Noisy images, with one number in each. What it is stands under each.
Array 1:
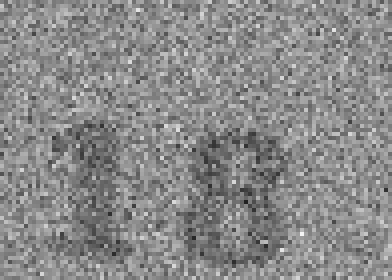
18
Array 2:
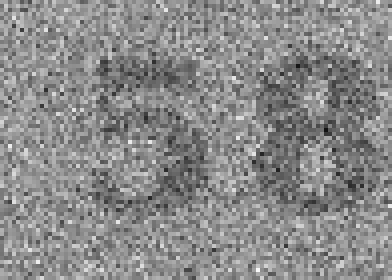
58
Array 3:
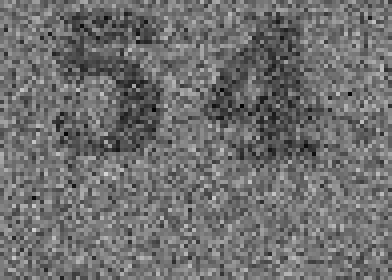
54
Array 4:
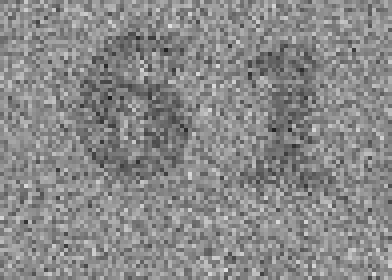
61
